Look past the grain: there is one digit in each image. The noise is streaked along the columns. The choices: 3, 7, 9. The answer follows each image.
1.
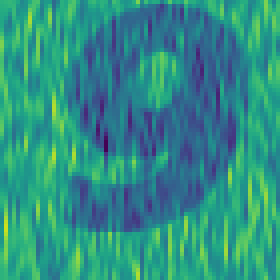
9
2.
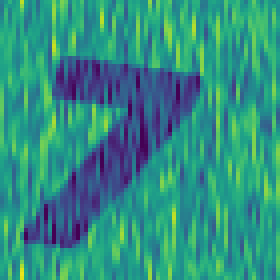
7
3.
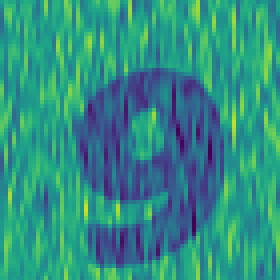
9
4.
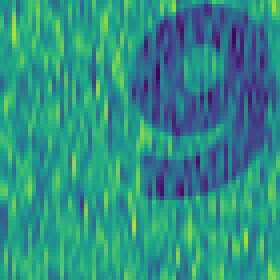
9
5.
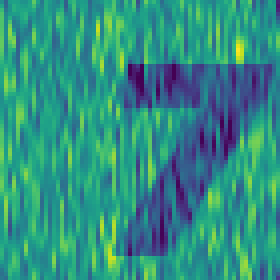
7
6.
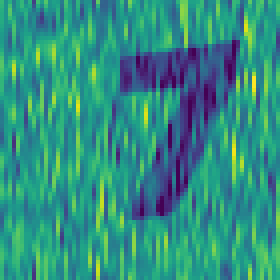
7
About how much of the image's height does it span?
two thirds
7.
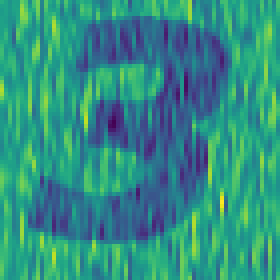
3
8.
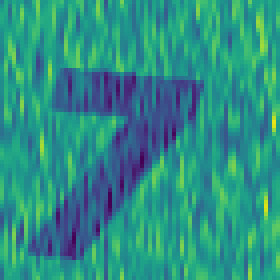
7
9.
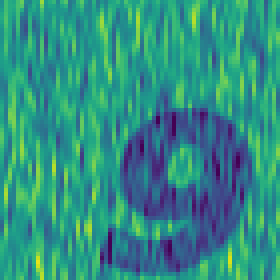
9
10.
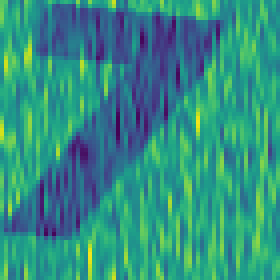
7
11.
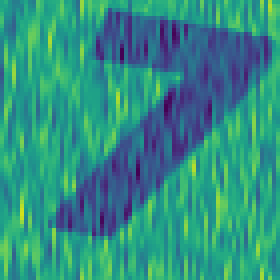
7
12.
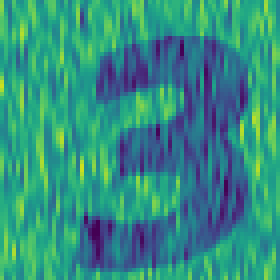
3
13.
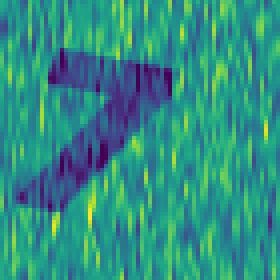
7
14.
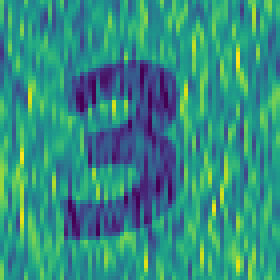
3
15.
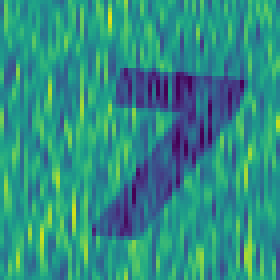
7
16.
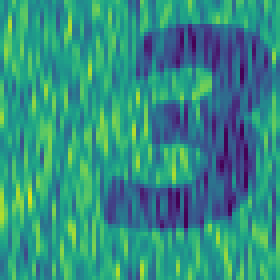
3
